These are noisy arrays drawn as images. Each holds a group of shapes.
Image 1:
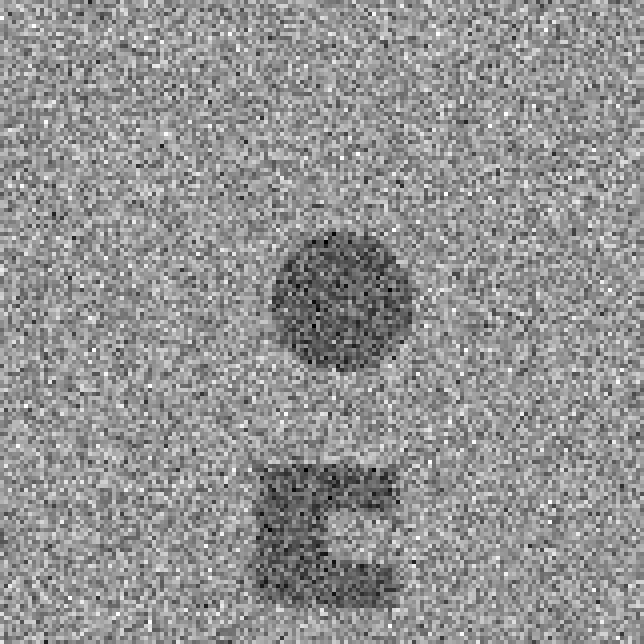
centre: disc; bottom middle: square with a notch
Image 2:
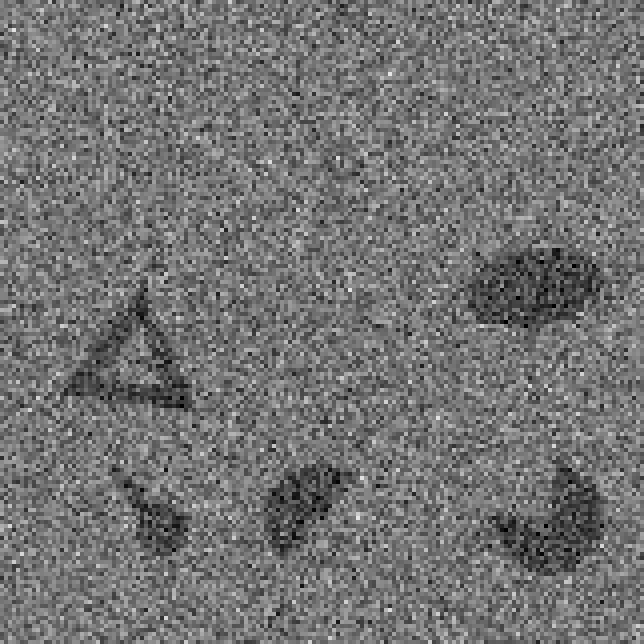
middle left: triangle frame; middle right: ellipse; bottom left: lollipop; bottom middle: half disc; bottom right: disc with a wedge cut out
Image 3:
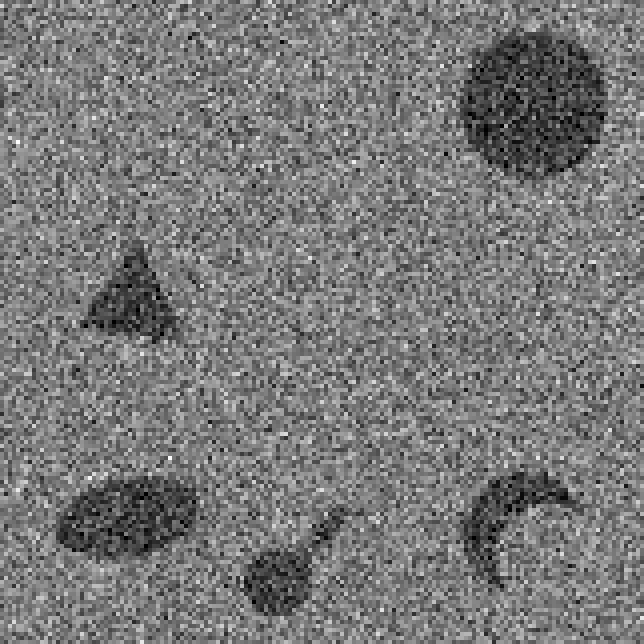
top right: disc; middle left: triangle; bottom left: ellipse; bottom middle: lollipop; bottom right: crescent
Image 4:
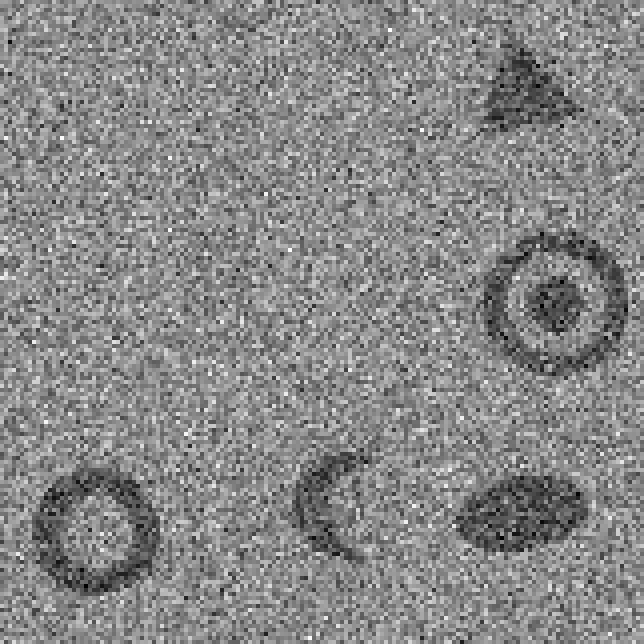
top right: triangle; middle right: bullseye; bottom left: ring; bottom middle: crescent; bottom right: ellipse
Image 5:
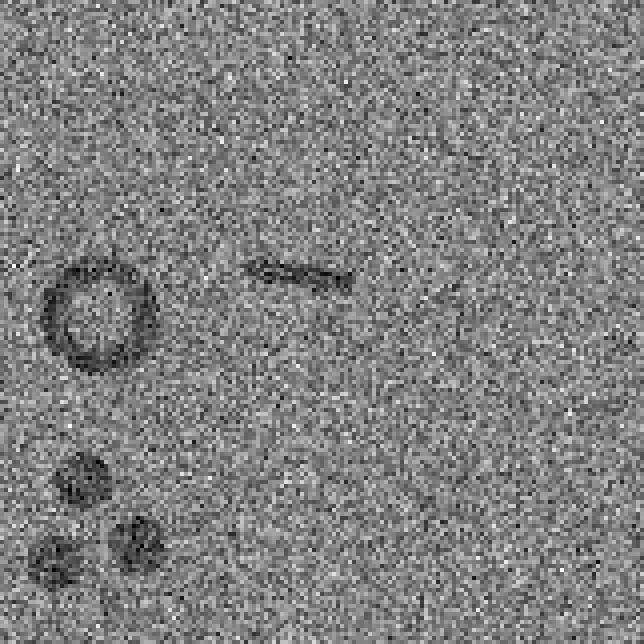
middle left: ring; centre: bar; bottom left: three dots
